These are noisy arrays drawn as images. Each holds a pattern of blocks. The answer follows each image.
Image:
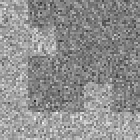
mirrored about the diagonal from the bottom left
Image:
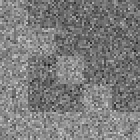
mirrored about the diagonal from the bottom left
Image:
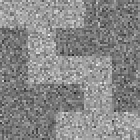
the same after a half turn
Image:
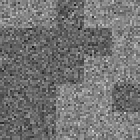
no symmetry
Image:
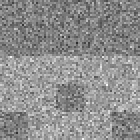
left and right mirror each other
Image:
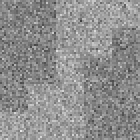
the same after a half turn
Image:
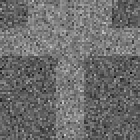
left and right mirror each other
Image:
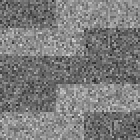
the same after a half turn
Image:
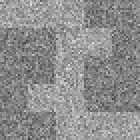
the same after a half turn
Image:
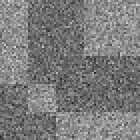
mirrored about the diagonal from the bottom left
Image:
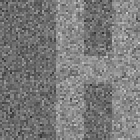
top and bottom mirror each other
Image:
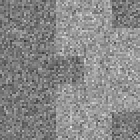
top and bottom mirror each other
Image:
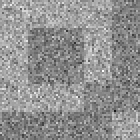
mirrored about the diagonal from the top left
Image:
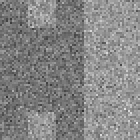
top and bottom mirror each other
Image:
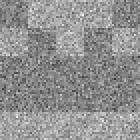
left and right mirror each other
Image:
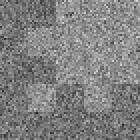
mirrored about the diagonal from the bottom left
